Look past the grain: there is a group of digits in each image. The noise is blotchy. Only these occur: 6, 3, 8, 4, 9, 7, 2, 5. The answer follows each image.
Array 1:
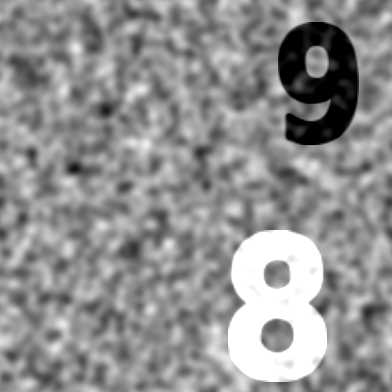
top right: dark 9; bottom right: light 8
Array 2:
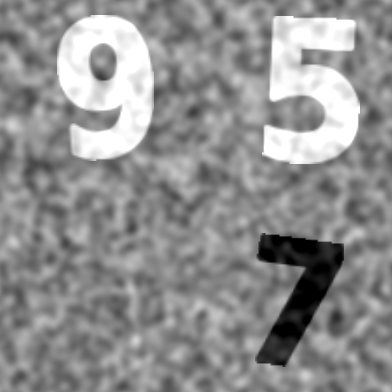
top left: light 9; top right: light 5; bottom right: dark 7
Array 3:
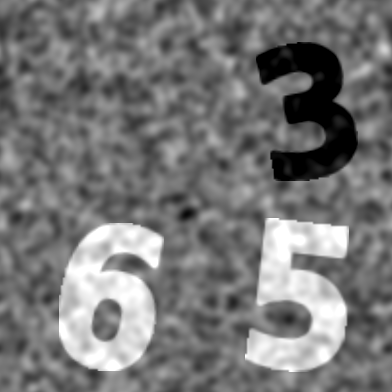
top right: dark 3; bottom left: light 6; bottom right: light 5
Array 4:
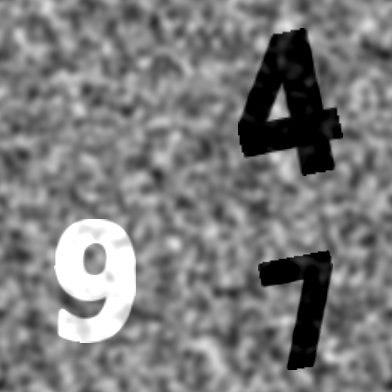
top right: dark 4; bottom left: light 9; bottom right: dark 7
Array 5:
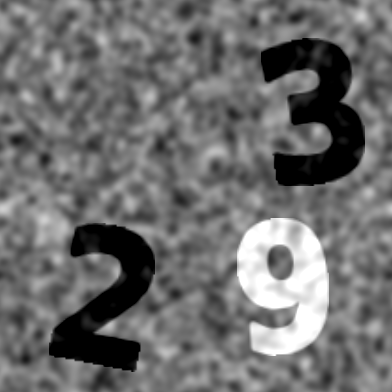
top right: dark 3; bottom left: dark 2; bottom right: light 9
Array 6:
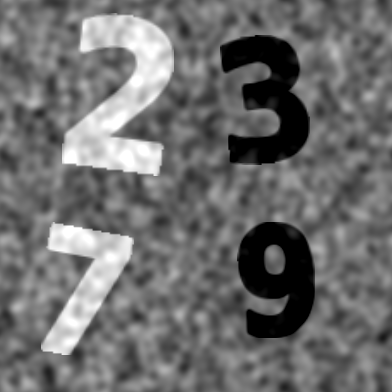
top left: light 2; top right: dark 3; bottom left: light 7; bottom right: dark 9
